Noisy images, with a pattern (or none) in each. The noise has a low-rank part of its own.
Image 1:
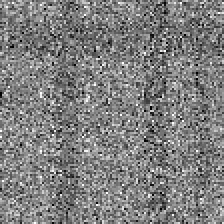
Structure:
bands of rows crossing bands of columns
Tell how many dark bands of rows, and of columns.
1 and 3
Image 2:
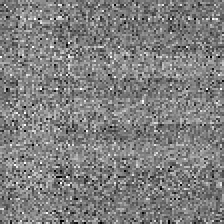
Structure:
bands of rows crossing bands of columns
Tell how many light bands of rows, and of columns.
3 and 1
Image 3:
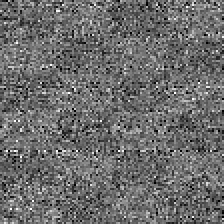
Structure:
a checkerboard
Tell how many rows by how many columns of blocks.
6 by 4
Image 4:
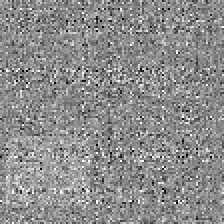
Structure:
one block
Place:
bottom left
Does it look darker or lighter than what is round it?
lighter
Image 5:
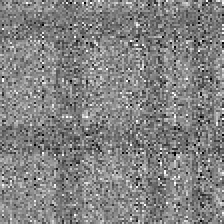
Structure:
bands of rows crossing bands of columns
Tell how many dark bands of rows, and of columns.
2 and 3
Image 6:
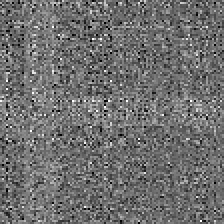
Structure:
bands of rows crossing bands of columns
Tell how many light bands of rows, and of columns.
1 and 1
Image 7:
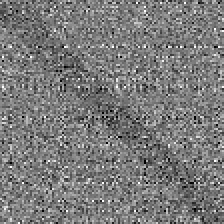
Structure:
a diagonal band
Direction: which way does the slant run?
top left to bottom right
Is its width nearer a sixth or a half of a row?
a sixth
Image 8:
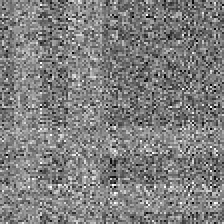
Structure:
bands of rows crossing bands of columns
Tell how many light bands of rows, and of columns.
2 and 2
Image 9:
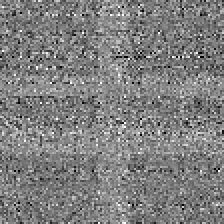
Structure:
bands of rows crossing bands of columns
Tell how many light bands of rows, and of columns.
2 and 1
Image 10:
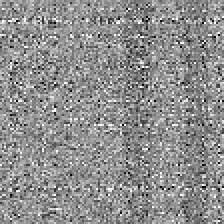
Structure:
bands of columns
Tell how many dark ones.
2
